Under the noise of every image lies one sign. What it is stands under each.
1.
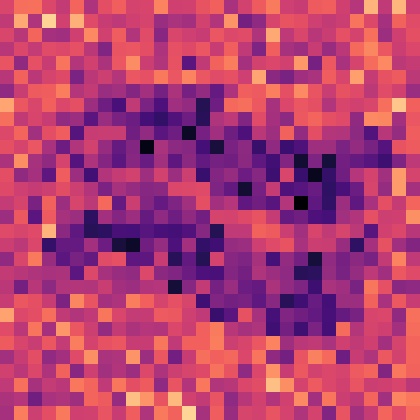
approximately sign
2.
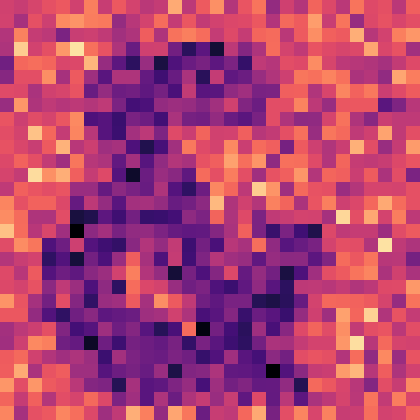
ampersand
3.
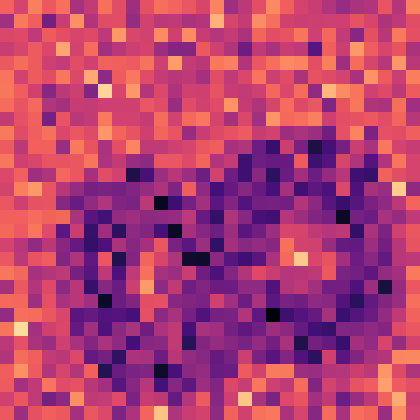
infinity sign
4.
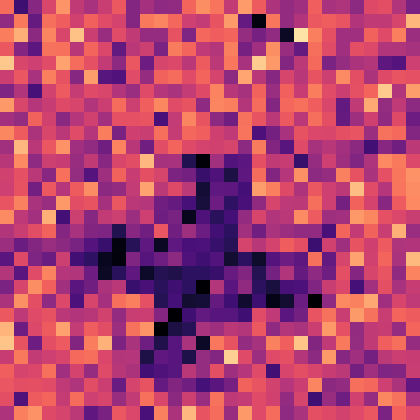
plus sign
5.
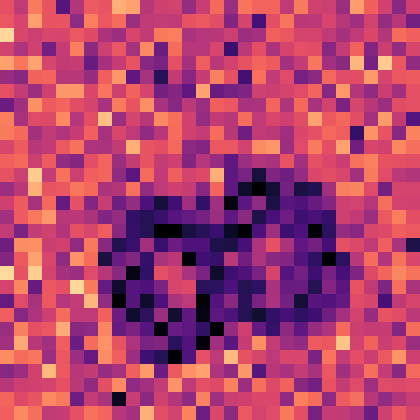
infinity sign
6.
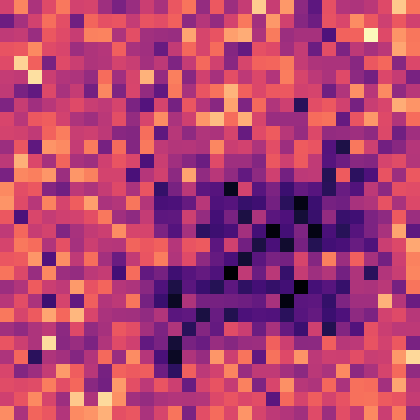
not-equal sign
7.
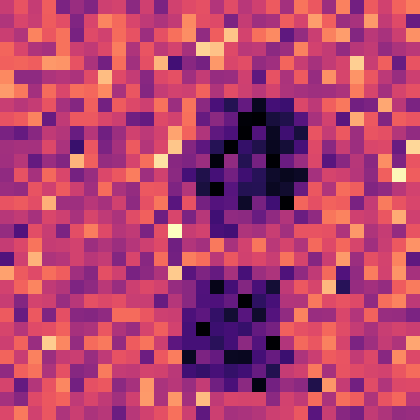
colon
